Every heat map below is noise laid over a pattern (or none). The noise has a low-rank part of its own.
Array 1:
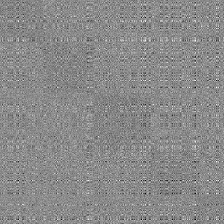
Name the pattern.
blocks along the diagonal
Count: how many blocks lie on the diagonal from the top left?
5
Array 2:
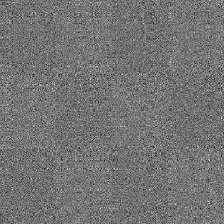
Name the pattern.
a checkerboard
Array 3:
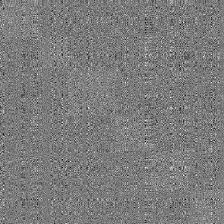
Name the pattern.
blocks along the diagonal
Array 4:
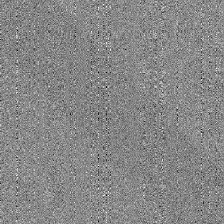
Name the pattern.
a diagonal band
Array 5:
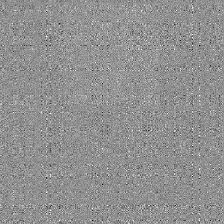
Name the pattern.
one block
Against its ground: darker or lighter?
lighter
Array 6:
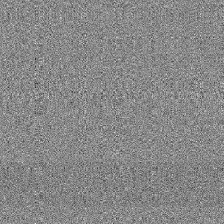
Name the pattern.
one band of rows
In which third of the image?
bottom
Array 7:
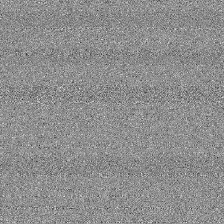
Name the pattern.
bands of rows
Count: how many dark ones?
4
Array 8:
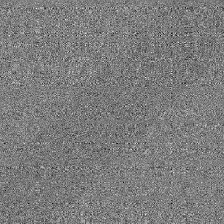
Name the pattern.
a diagonal band
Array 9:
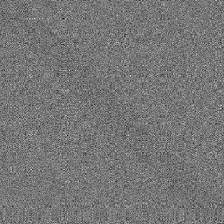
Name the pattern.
a diagonal band
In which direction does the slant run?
top left to bottom right
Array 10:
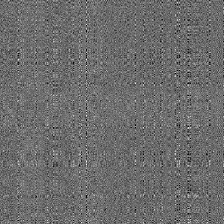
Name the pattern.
bands of rows crossing bands of columns
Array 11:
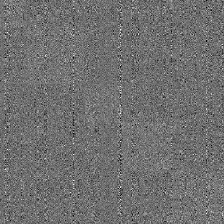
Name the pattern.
blocks along the diagonal
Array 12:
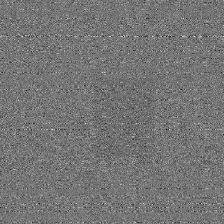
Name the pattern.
one block
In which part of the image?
centre
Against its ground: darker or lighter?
darker
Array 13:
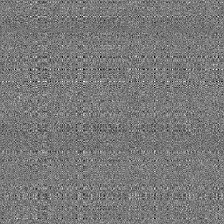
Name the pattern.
bands of rows
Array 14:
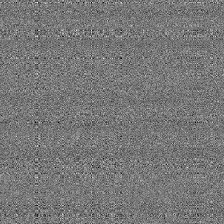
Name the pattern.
bands of rows
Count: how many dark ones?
6
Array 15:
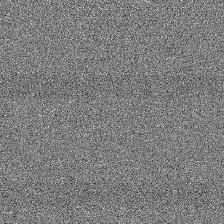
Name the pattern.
bands of rows
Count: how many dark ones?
2
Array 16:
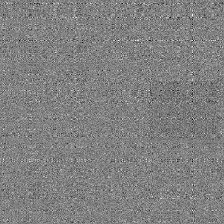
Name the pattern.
one block
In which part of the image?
middle right
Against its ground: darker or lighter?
darker
